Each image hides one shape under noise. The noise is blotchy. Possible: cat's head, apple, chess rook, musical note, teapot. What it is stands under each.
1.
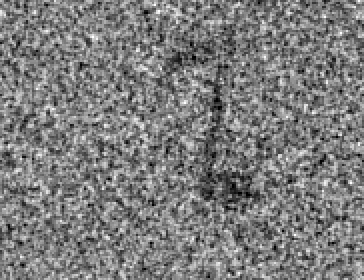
dark musical note
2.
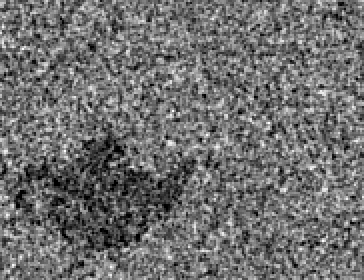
dark teapot
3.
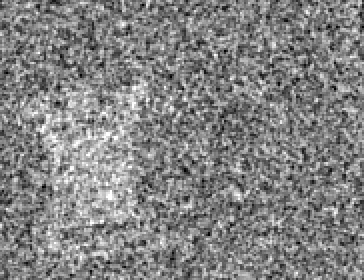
light chess rook
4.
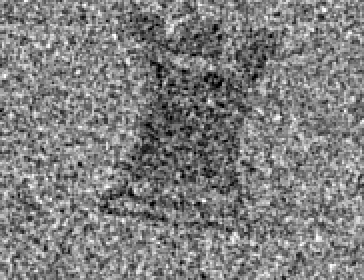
dark chess rook
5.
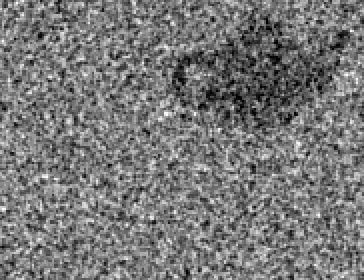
dark teapot
